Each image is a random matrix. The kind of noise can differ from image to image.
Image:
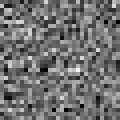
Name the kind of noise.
low rank plus noise
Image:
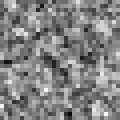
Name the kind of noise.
blotchy
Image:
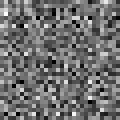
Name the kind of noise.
low rank plus noise
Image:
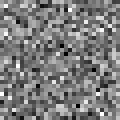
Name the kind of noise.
independent entries
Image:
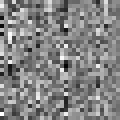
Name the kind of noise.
columns of uneven size
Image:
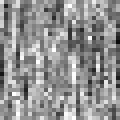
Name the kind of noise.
streaked along the columns
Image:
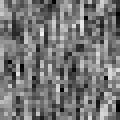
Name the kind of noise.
streaked along the columns
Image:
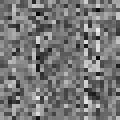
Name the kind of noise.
columns of uneven size
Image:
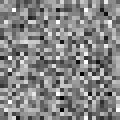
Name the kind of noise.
low rank plus noise
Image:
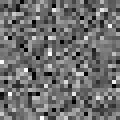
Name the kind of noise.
heavy tails
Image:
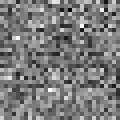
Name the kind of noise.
low rank plus noise
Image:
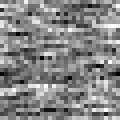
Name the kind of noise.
streaked along the rows
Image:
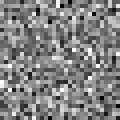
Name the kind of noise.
independent entries
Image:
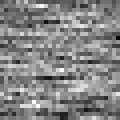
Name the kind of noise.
streaked along the rows
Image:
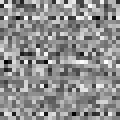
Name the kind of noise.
rows of uneven size
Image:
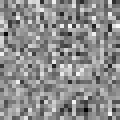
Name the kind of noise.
low rank plus noise
